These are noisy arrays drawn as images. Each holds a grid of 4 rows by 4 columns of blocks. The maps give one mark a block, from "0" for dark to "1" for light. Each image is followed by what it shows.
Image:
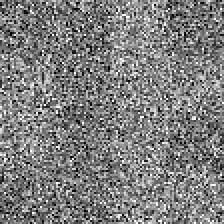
0 0 1 0
1 0 1 1
1 0 1 0
0 0 1 1
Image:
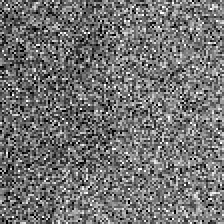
0 0 1 1
0 0 1 1
0 0 1 1
0 1 1 1
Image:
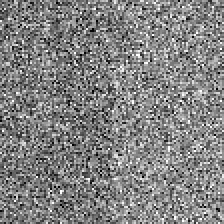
0 0 1 1
0 0 1 1
0 0 1 1
0 0 1 1
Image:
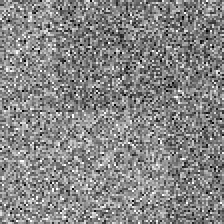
1 0 0 0
1 0 0 0
1 1 1 0
1 1 1 0
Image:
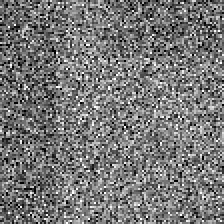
0 1 0 0
0 1 1 1
0 1 1 1
0 1 1 1
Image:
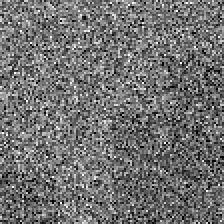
1 1 1 1
1 1 1 0
1 1 0 0
0 1 0 0
